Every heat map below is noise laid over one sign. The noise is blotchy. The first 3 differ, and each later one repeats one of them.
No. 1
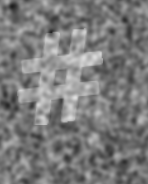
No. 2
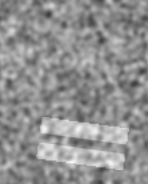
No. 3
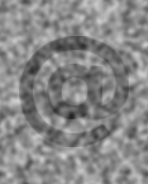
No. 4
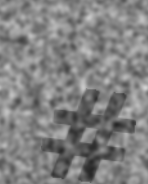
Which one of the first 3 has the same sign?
1
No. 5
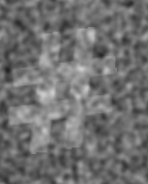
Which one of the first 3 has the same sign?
1
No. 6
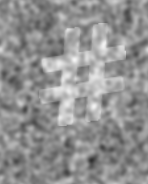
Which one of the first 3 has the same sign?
1
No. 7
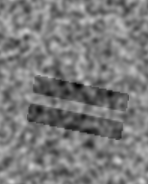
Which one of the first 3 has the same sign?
2
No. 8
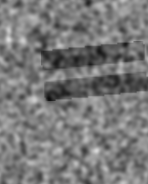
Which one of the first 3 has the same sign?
2
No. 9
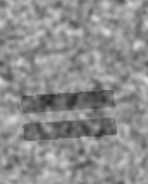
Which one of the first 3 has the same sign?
2
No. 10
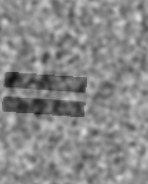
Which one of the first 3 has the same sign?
2
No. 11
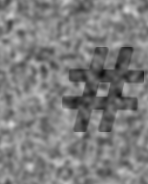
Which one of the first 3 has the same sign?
1
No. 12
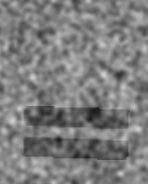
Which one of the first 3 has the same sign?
2
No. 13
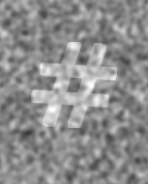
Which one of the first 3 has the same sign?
1
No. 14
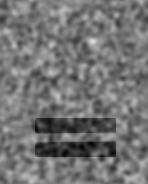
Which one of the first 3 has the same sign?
2
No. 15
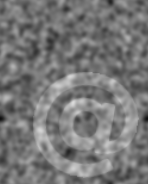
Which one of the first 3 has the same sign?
3
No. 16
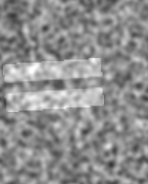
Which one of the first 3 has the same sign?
2
